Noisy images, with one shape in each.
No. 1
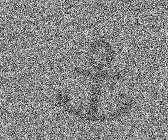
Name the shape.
anchor
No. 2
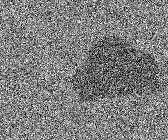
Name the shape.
cloud
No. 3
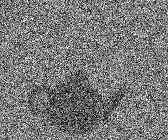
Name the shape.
teapot
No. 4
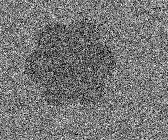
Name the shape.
flower
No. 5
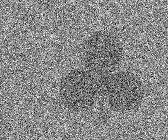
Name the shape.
club
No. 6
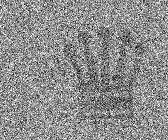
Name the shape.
chess queen
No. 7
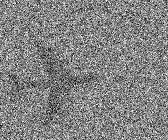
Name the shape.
airplane
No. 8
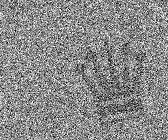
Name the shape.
chess queen
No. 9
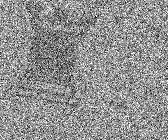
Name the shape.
chess rook
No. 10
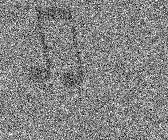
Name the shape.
pair of musical notes
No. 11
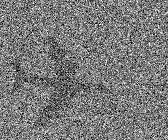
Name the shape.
airplane
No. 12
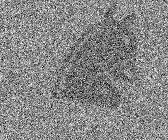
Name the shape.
chess knight
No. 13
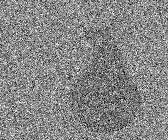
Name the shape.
pear
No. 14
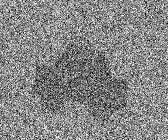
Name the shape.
car
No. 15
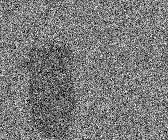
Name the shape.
footprint
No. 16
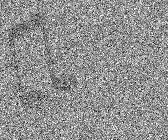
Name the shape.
pair of musical notes
